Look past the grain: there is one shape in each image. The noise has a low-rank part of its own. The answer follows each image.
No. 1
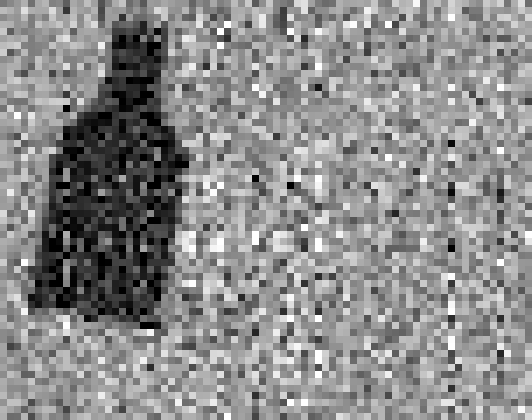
bottle
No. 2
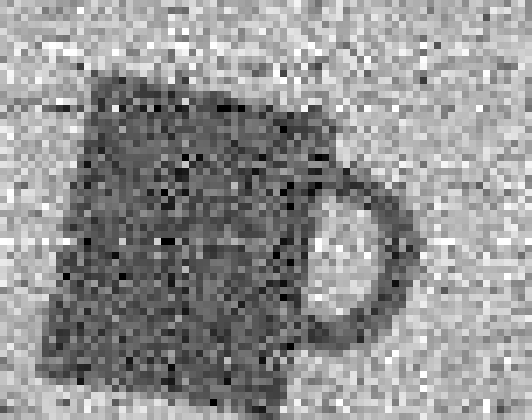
cup
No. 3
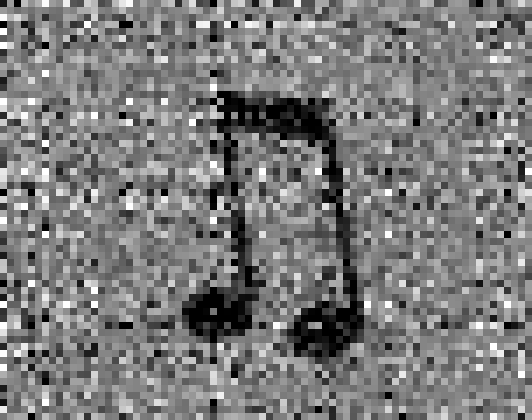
pair of musical notes
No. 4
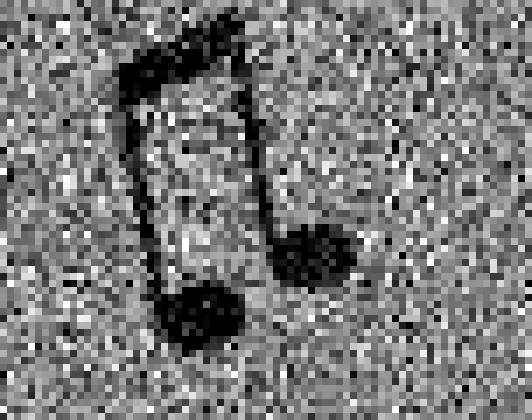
pair of musical notes
